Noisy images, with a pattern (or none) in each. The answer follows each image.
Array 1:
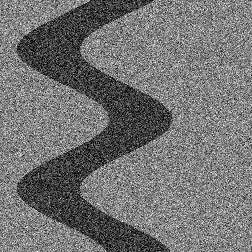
a wavy band
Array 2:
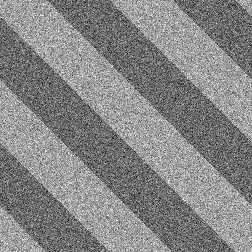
diagonal stripes
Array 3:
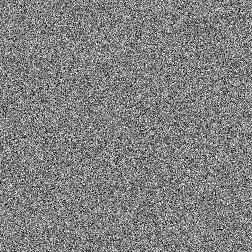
only noise
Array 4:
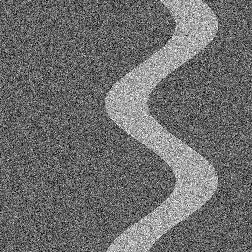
a wavy band
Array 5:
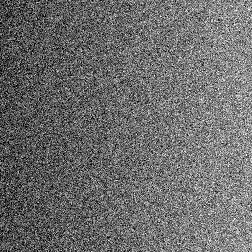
a smooth slope
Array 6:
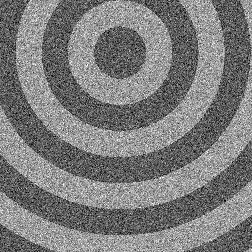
rings round one point
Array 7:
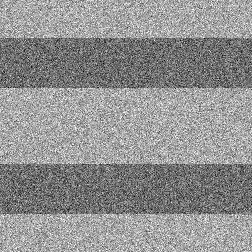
horizontal stripes
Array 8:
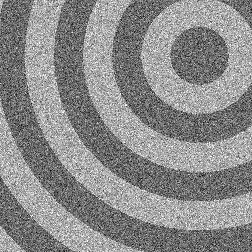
rings round one point
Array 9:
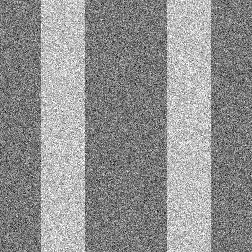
vertical stripes
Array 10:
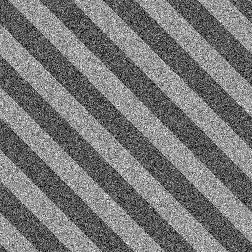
diagonal stripes
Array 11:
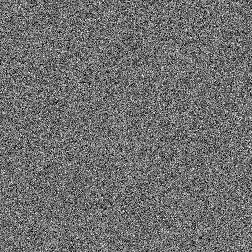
only noise
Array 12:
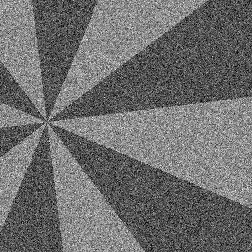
spokes from one point
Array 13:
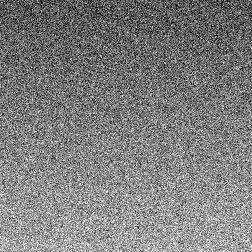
a smooth slope
